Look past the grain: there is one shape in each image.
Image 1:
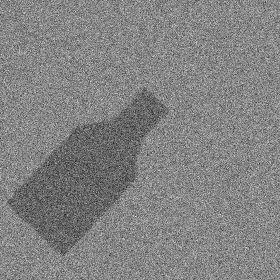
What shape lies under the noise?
bottle
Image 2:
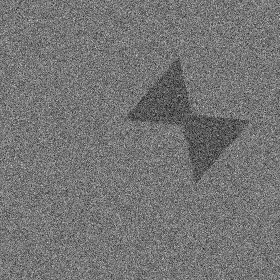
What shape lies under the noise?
bow tie
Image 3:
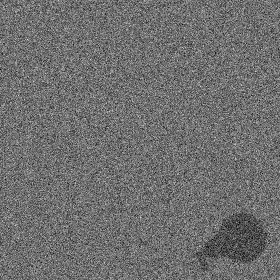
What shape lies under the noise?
pear
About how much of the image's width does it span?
a quarter
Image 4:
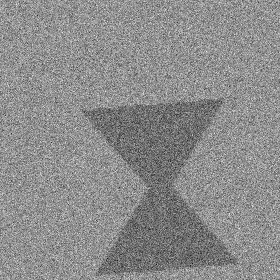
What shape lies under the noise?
bow tie
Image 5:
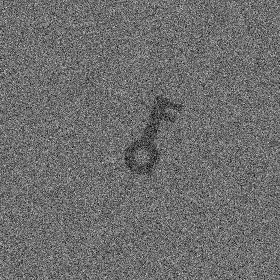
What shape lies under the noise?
key
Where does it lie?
centre
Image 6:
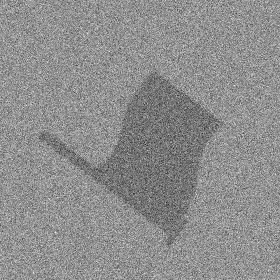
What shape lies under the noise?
flag
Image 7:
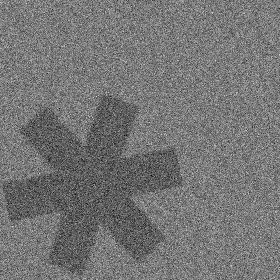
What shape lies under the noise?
asterisk
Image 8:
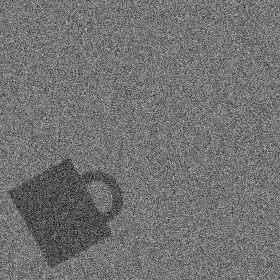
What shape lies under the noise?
cup
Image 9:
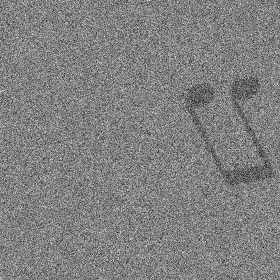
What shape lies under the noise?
pair of musical notes
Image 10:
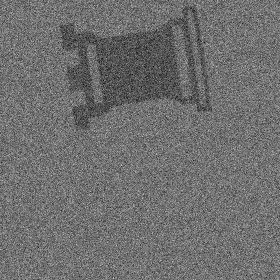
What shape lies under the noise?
chess rook
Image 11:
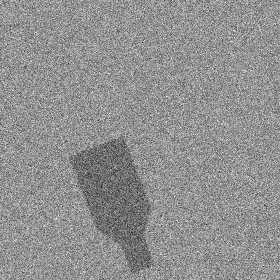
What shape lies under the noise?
bottle
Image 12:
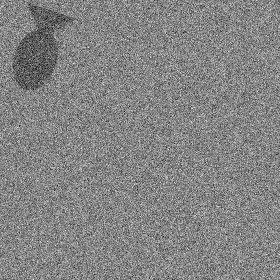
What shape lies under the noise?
fish
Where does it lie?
top left
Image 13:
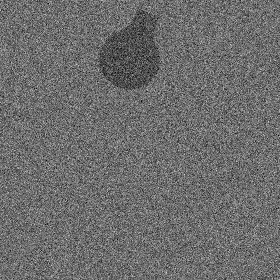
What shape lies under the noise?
light bulb
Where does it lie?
top middle
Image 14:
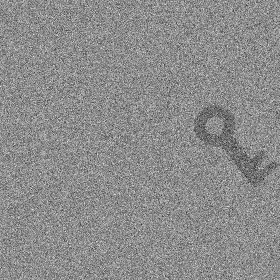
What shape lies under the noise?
key
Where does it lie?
middle right
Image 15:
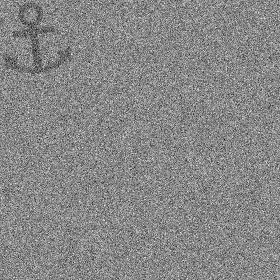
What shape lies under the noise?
anchor
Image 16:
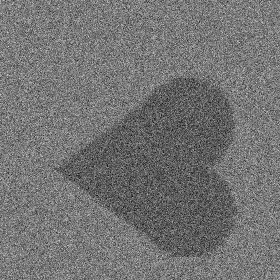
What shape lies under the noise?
heart
